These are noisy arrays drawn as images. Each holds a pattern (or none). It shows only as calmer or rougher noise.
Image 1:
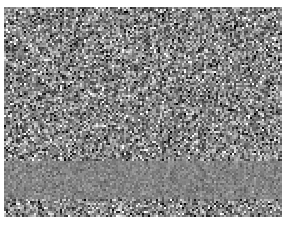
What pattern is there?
one horizontal stripe
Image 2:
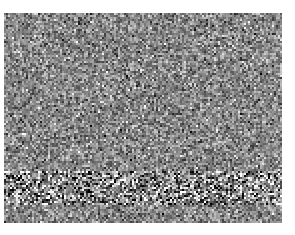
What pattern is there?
one horizontal stripe
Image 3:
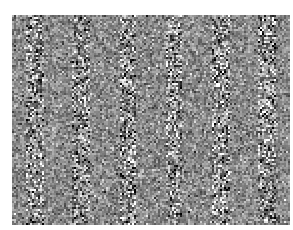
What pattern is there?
vertical stripes
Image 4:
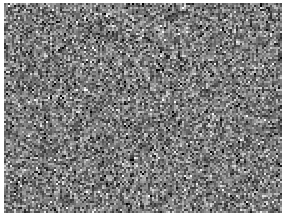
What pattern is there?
only noise
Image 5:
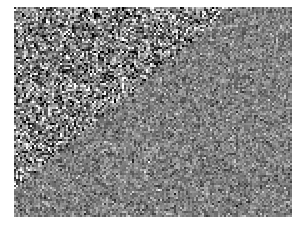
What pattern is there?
a sharp edge
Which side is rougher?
top left
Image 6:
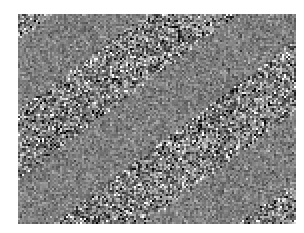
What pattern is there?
diagonal stripes
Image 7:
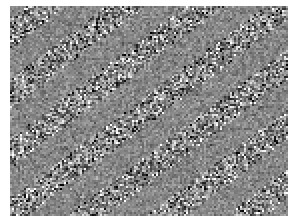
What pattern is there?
diagonal stripes
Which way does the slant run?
bottom left to top right
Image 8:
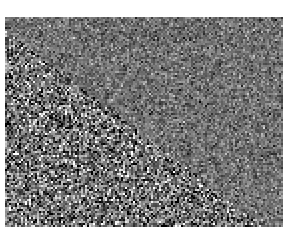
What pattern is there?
a sharp edge
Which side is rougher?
bottom left
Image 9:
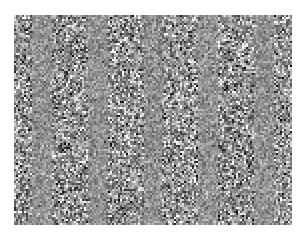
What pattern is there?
vertical stripes
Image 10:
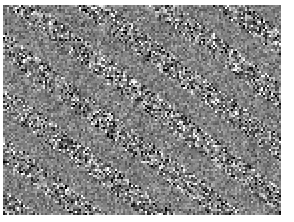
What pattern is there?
diagonal stripes
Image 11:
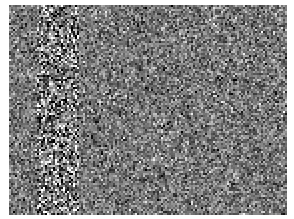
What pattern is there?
one vertical stripe
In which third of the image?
left
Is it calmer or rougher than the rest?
rougher
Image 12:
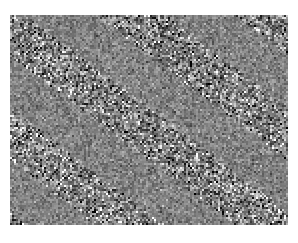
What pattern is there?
diagonal stripes
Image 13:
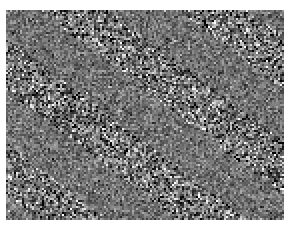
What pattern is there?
diagonal stripes
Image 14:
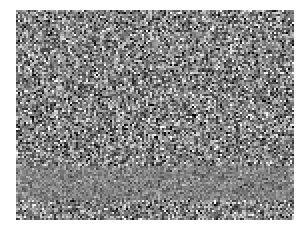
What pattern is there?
one horizontal stripe
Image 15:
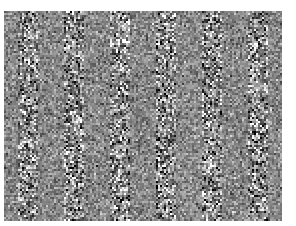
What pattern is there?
vertical stripes
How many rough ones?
6
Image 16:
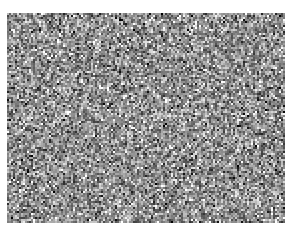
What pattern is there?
only noise
